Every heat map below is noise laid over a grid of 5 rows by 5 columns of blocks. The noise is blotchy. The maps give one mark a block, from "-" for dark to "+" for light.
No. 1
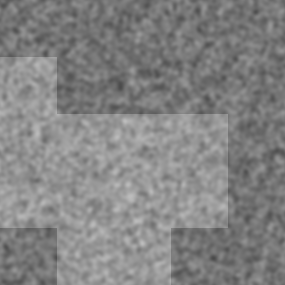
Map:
-----
+----
++++-
++++-
-++--
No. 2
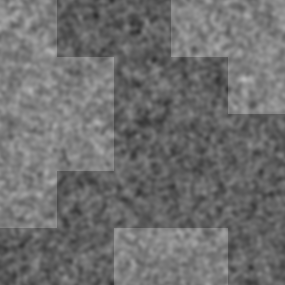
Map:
+--++
++--+
++---
+----
--++-
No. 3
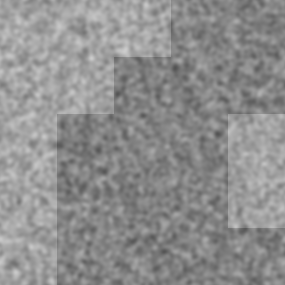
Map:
+++--
++---
+---+
+---+
+----
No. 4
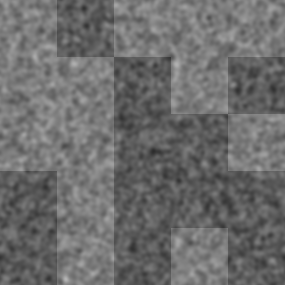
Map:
+-+++
++-+-
++--+
-+---
-+-+-
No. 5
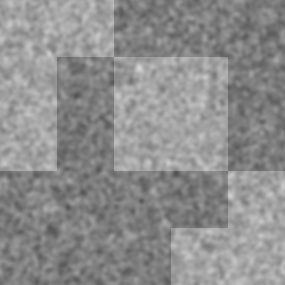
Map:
++---
+-++-
+-++-
----+
---++
